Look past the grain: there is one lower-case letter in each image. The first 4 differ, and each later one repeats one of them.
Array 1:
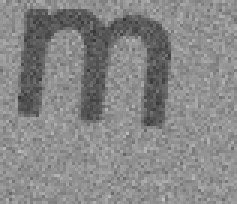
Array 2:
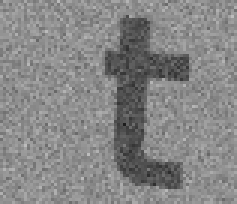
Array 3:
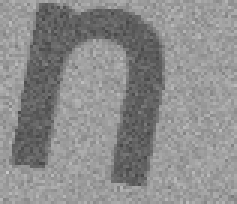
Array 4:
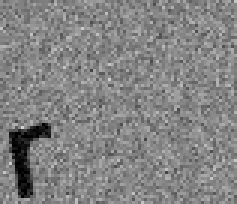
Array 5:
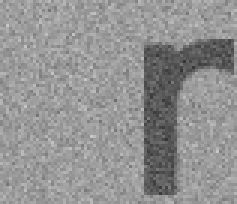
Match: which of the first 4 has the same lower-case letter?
4
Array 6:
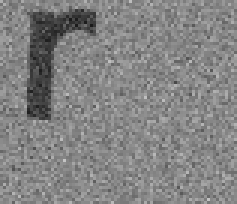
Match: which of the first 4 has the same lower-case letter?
4
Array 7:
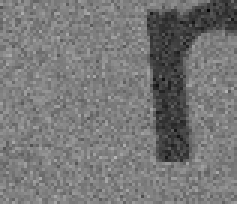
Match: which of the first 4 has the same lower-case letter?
4
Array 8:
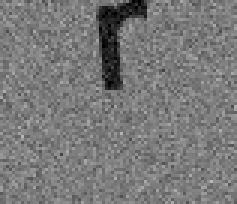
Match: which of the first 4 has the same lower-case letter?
4
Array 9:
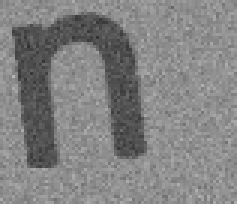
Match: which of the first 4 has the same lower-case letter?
3
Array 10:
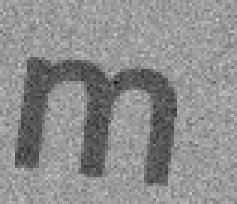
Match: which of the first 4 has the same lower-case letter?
1
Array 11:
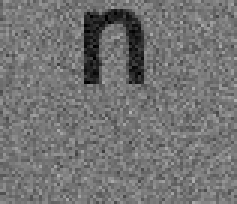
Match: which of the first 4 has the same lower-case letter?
3
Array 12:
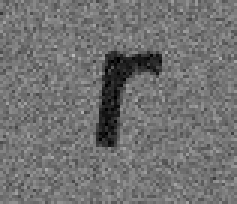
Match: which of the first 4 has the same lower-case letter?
4
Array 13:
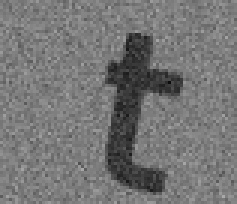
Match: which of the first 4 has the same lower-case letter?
2
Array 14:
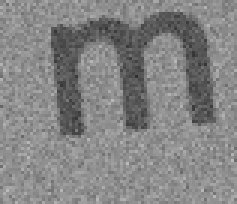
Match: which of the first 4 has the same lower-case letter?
1
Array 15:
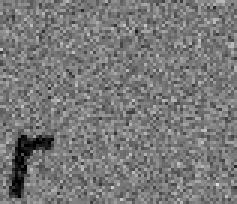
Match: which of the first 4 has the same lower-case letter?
4
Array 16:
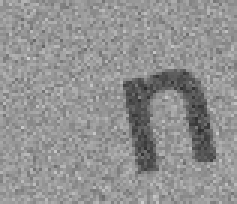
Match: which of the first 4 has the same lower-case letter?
3
